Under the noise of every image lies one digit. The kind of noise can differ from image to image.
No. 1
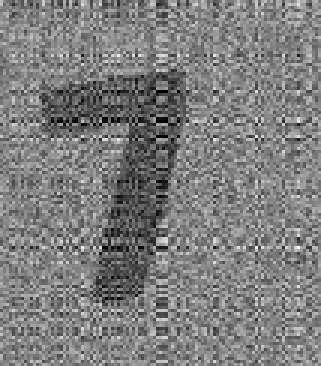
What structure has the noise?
low rank plus noise
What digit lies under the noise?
7
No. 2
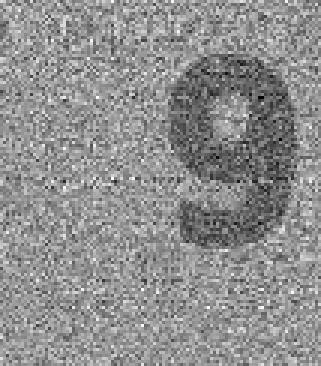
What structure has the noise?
low rank plus noise
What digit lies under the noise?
9
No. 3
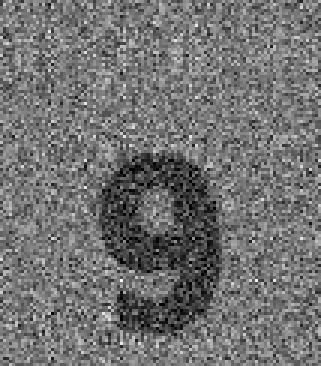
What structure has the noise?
low rank plus noise
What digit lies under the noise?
9
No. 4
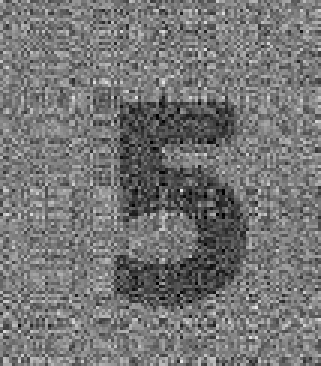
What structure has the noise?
low rank plus noise
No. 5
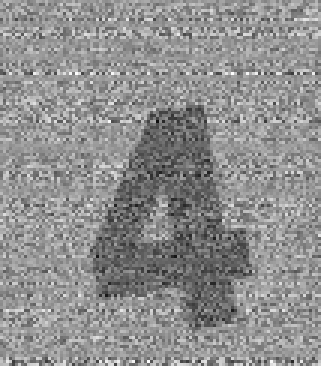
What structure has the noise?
rows of uneven size
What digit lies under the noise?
4
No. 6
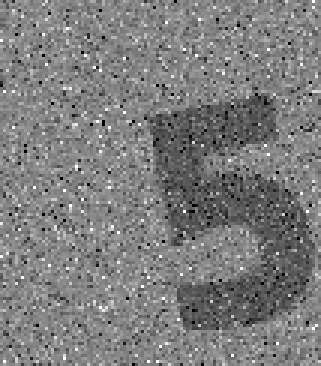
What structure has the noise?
heavy tails
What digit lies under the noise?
5
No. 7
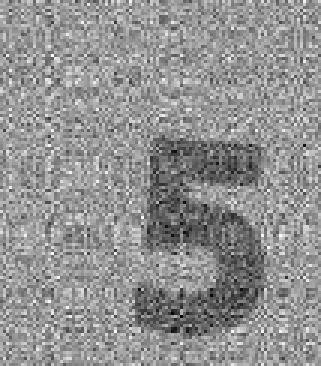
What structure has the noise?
low rank plus noise
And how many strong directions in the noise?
two
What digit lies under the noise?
5
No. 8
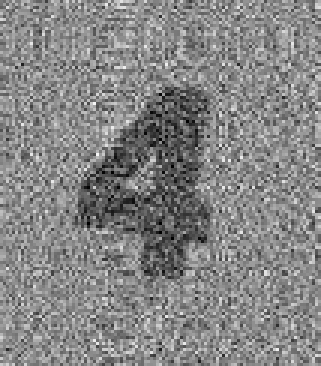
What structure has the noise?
low rank plus noise
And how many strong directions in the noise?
three or four
